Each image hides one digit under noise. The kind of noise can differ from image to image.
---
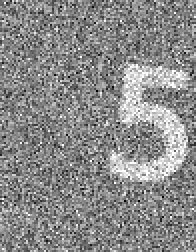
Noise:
independent entries
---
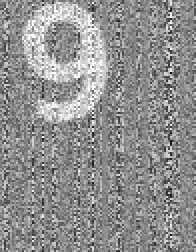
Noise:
columns of uneven size
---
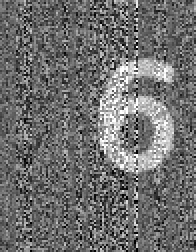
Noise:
columns of uneven size
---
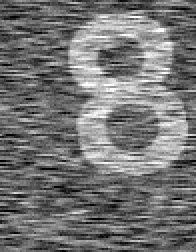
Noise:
streaked along the rows
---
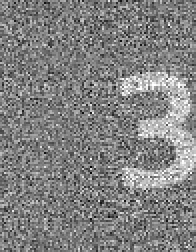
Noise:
low rank plus noise
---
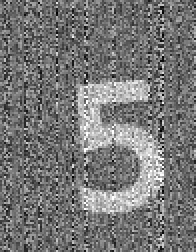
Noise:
columns of uneven size
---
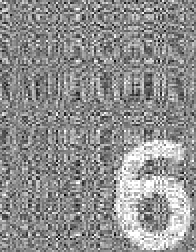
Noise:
low rank plus noise
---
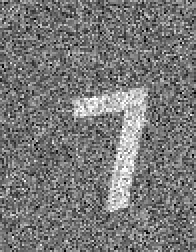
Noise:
independent entries
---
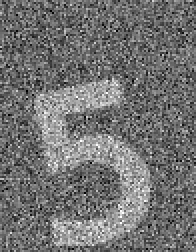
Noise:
independent entries
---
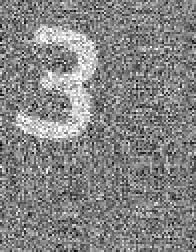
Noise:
low rank plus noise
